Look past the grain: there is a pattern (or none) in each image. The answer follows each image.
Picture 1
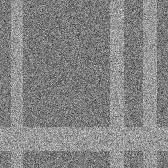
bands of rows crossing bands of columns
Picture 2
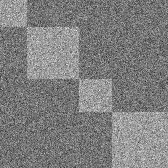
blocks along the diagonal
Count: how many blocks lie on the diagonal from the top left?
4
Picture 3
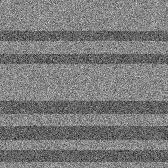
bands of rows
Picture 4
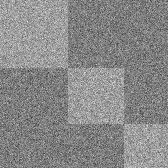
blocks along the diagonal
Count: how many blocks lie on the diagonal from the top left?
3
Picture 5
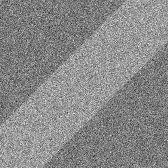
a diagonal band
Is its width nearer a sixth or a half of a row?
a half
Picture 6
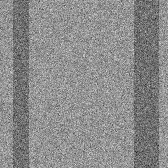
bands of columns
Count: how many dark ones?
2
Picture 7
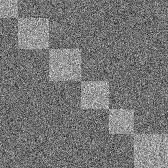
blocks along the diagonal
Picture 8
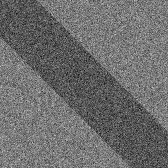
a diagonal band
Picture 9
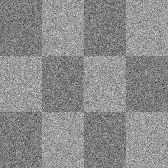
a checkerboard
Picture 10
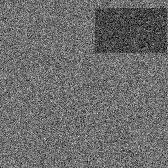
one block
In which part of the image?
top right
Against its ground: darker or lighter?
darker
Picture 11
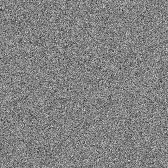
only noise
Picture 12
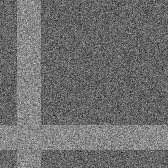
bands of rows crossing bands of columns
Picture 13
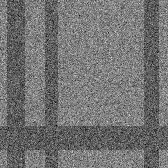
bands of rows crossing bands of columns
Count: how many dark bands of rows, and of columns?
1 and 3
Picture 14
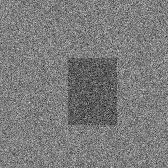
one block
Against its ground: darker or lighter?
darker
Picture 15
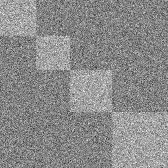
blocks along the diagonal
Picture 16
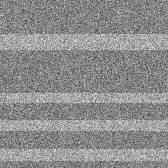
bands of rows
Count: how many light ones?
4
